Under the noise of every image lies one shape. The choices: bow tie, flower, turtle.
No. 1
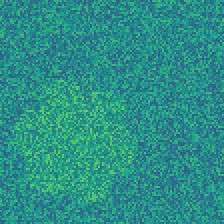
flower
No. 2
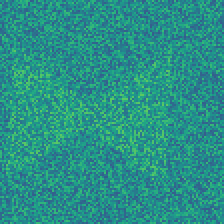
bow tie
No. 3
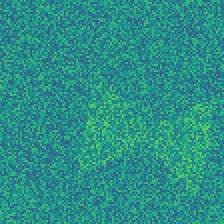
bow tie
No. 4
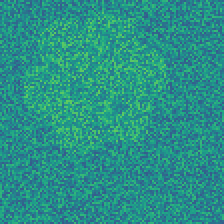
flower
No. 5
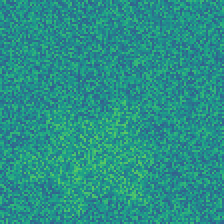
turtle
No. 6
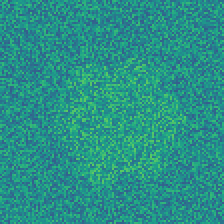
flower
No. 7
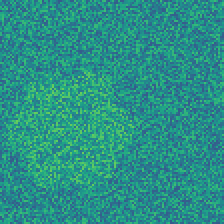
flower
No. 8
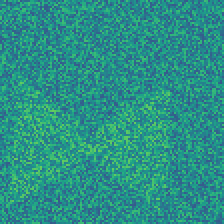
bow tie
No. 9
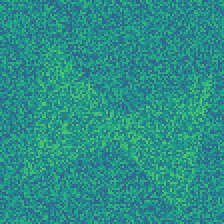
bow tie
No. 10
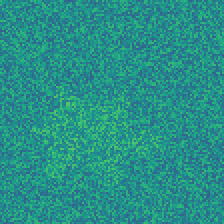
turtle
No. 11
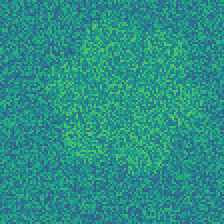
flower
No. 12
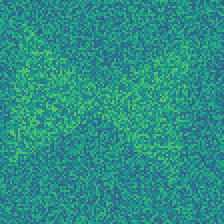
bow tie
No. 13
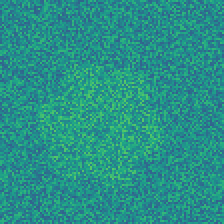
flower
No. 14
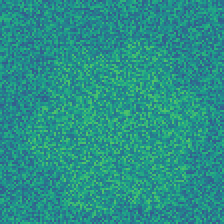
flower
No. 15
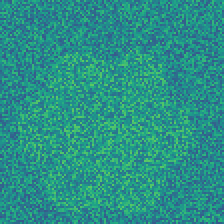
flower
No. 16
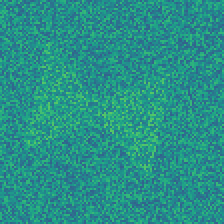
bow tie
